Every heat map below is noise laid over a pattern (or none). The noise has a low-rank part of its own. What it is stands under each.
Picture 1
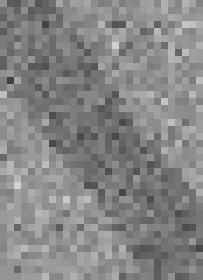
a diagonal band
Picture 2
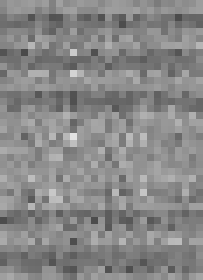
bands of rows
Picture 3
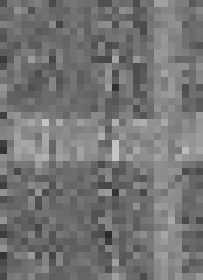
bands of rows crossing bands of columns
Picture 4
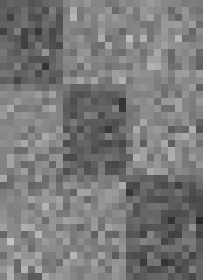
blocks along the diagonal
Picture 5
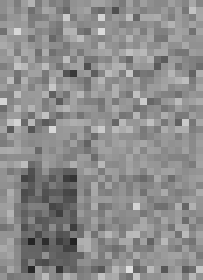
one block
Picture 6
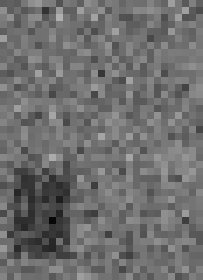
one block
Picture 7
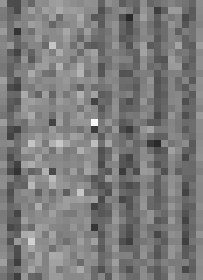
bands of columns
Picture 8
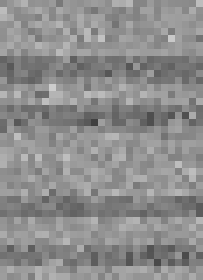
bands of rows
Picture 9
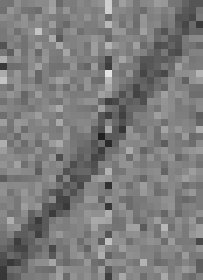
a diagonal band
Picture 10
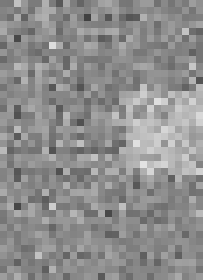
one block
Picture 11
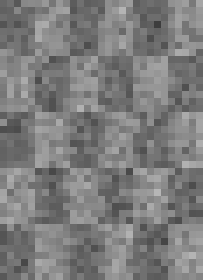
a checkerboard
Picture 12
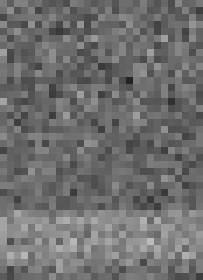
one band of rows
